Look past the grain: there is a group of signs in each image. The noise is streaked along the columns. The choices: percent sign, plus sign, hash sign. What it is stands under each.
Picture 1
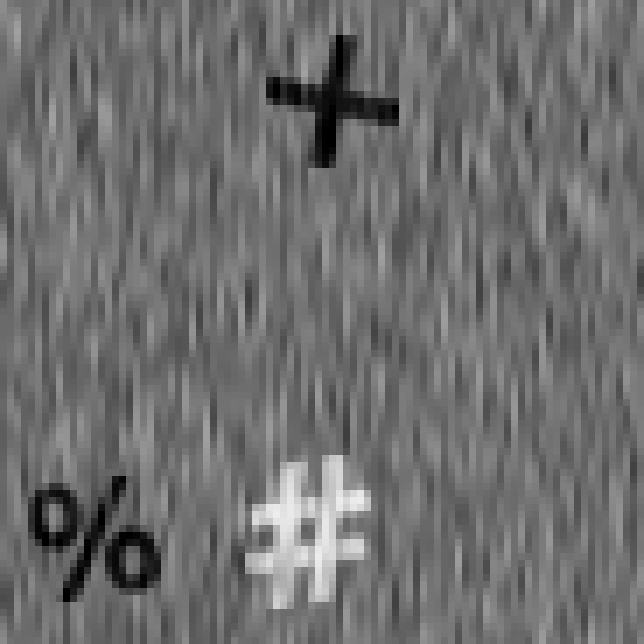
top middle: dark plus sign; bottom left: dark percent sign; bottom middle: light hash sign
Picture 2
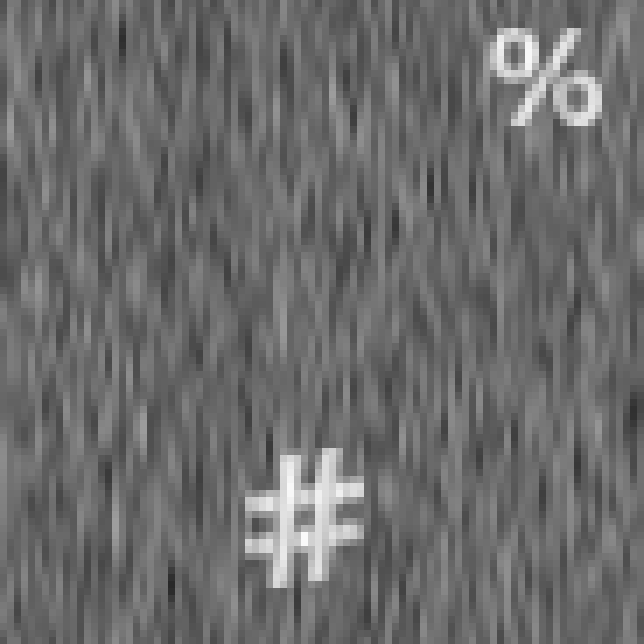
top right: light percent sign; bottom middle: light hash sign
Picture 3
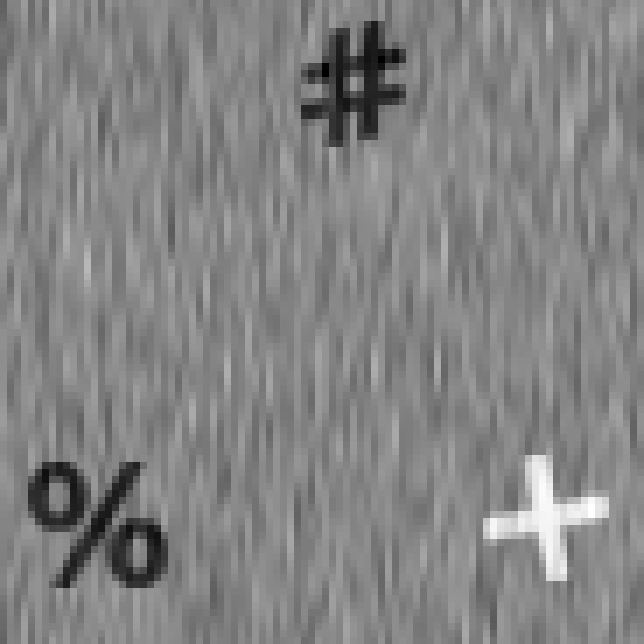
top middle: dark hash sign; bottom left: dark percent sign; bottom right: light plus sign
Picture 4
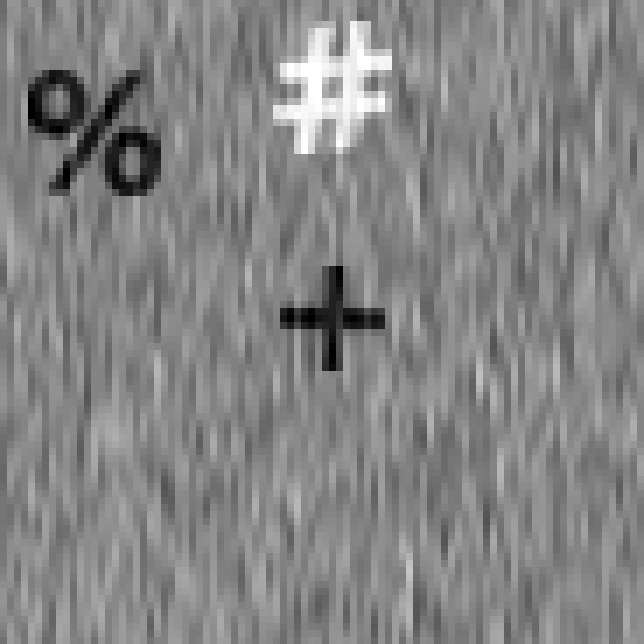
top left: dark percent sign; top middle: light hash sign; centre: dark plus sign
